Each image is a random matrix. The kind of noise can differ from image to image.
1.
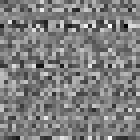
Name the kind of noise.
rows of uneven size
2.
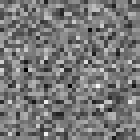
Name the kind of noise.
low rank plus noise
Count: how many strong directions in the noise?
one
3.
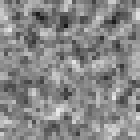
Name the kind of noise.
blotchy
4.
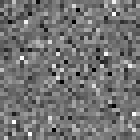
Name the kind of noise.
heavy tails
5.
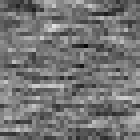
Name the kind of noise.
streaked along the rows
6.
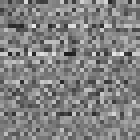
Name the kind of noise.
rows of uneven size
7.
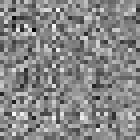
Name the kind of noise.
low rank plus noise
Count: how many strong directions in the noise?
five to eight
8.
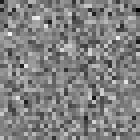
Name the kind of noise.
independent entries
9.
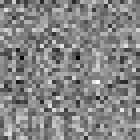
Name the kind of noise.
low rank plus noise
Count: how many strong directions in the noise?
one
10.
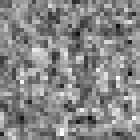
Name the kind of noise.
blotchy
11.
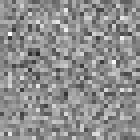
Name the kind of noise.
low rank plus noise
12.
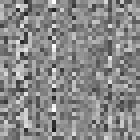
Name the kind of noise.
columns of uneven size
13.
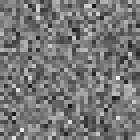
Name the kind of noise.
independent entries
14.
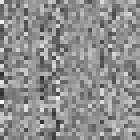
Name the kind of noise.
columns of uneven size
